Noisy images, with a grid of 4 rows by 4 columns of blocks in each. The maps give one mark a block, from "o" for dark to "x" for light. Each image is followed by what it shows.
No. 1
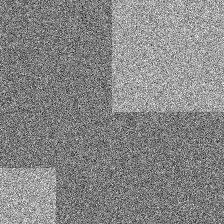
o o x x
o o x x
o o o o
x o o o
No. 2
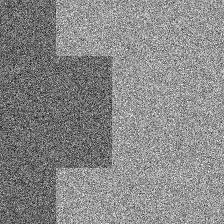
o x x x
o o x x
o o x x
o x x x
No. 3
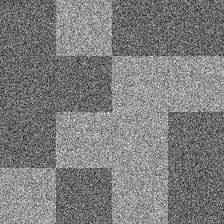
o x o o
o o x x
o x x o
x o x o
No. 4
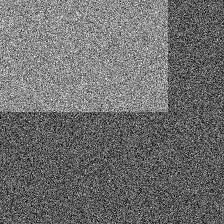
x x x o
x x x o
o o o o
o o o o
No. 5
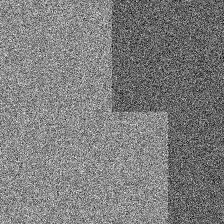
x x o o
x x o o
x x x o
x x x o
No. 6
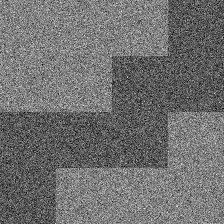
x x x o
x x o o
o o o x
o x x x
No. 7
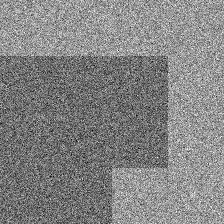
x x x x
o o o x
o o o x
o o x x
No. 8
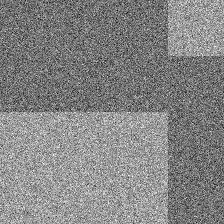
o o o x
o o o o
x x x o
x x x o
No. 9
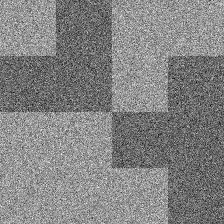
x o x x
o o x o
x x o o
x x x o
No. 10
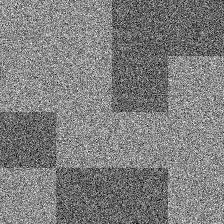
x x o o
x x o x
o x x x
x o o x
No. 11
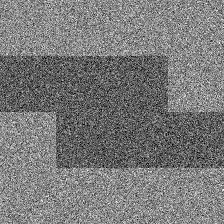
x x x x
o o o x
x o o o
x x x x
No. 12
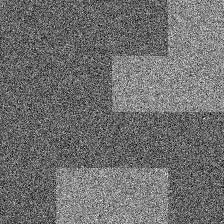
o o o x
o o x x
o o o o
o x x o
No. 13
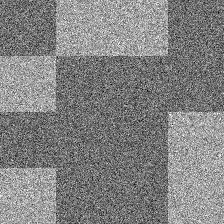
o x x o
x o o o
o o o x
x o o x
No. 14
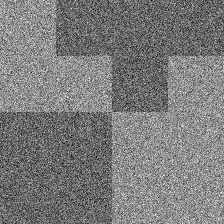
x o o o
x x o x
o o x x
o o x x
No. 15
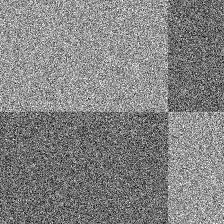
x x x o
x x x o
o o o x
o o o x
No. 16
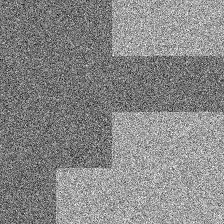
o o x x
o o o o
o o x x
o x x x
